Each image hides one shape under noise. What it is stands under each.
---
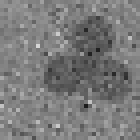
club
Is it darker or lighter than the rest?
darker
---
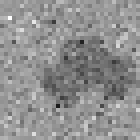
car
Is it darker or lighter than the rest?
darker
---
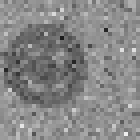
smiling face
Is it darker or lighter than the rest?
darker
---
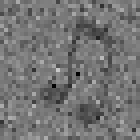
pair of musical notes
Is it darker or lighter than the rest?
darker
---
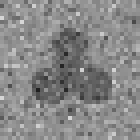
club
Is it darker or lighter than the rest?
darker
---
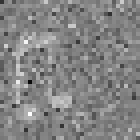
pair of musical notes
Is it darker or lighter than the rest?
lighter
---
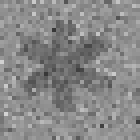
asterisk
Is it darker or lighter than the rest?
darker
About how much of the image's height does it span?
two thirds
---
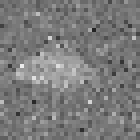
umbrella
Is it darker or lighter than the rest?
lighter
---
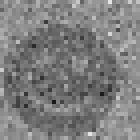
smiling face
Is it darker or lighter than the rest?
darker
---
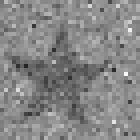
star
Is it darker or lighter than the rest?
darker
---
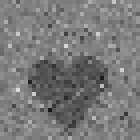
heart
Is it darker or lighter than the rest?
darker
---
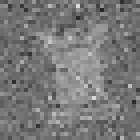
chess rook
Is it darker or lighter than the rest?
lighter
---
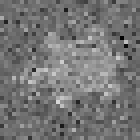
turtle
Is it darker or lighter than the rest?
lighter
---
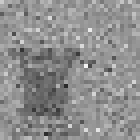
chess rook
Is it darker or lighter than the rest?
darker
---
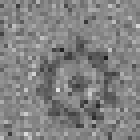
gear
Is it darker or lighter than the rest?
darker
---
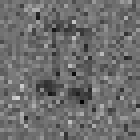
pair of musical notes
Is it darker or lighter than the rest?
darker
